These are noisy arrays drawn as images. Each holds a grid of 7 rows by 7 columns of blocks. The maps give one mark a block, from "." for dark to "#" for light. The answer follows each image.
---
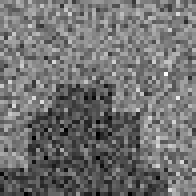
# # # # # # #
# # # # # # #
# # # # # # #
# # . . # # #
# . . . . # #
# . . . . # #
. . . . . . #
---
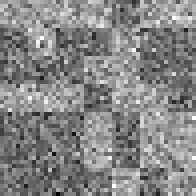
# # # # . # #
. # . . # . .
. . . # # . .
# # # . # # .
. . . # . # #
. . . # . # #
. . . . # . #
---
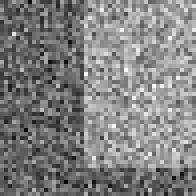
. . . # # # #
. . . # # # #
. . . # # # #
. . . # # # #
. . . # # # #
. . . # # # #
. . . . . . .
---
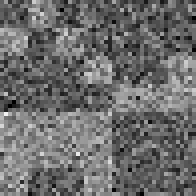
. # . . . . .
# . # . . . .
. . . # . . #
. . . . # # #
# # # # . . .
# # # # . . .
# . . # . . .
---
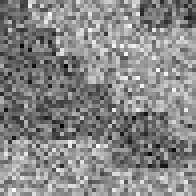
. # # # # . .
. . # # # # #
. . . # # # #
. . . . # # #
. . . . . . #
# # # # . . .
# # # # # # #
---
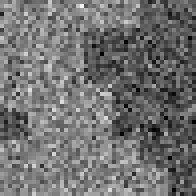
# # # # # . .
# # # . . . .
# # # . . . .
# # # # . . .
. # # # . . .
# # # # # . .
# # # # # # .
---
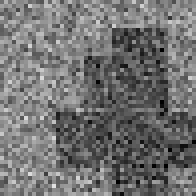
# # # # # # #
# # # # . . #
# # # . . . #
# # # . . . #
# # . . . . .
# # . . . . .
# # # # . . #
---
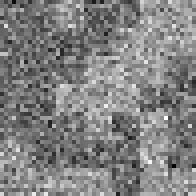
. . # . . # #
. . . . # # #
. . . # # # .
. . # # # . .
. . . # . # .
# . . . . # .
# # # # . # #
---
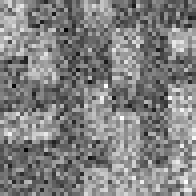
# . . # . . .
# # . . # . #
. # . . # . .
. . . # . . #
# # . # # . #
. . . . # . #
. . . # # # #
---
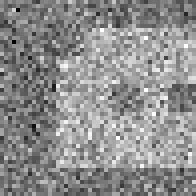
. . . . . . .
. . . # # # #
. . # # # # #
. . # # . # .
. . # # # # #
. . # # # # #
. . . . . . .
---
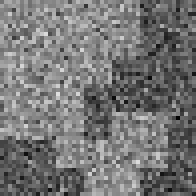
# # # # # . .
# # # # # . .
# # # # . . .
# # # . . . .
# # # . # # .
. . # # # # .
. . . # # . .
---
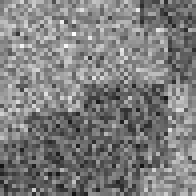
# # # # # . .
# # # # # # .
# # # # # # .
# # # . . . #
# . . . . . #
. . . . . . #
. . . . . # #
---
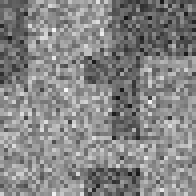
. # # # . . .
. # # # . . .
. # # . . # #
# # # # . # #
# # # # . # #
# # # # # # #
# # # . . # #
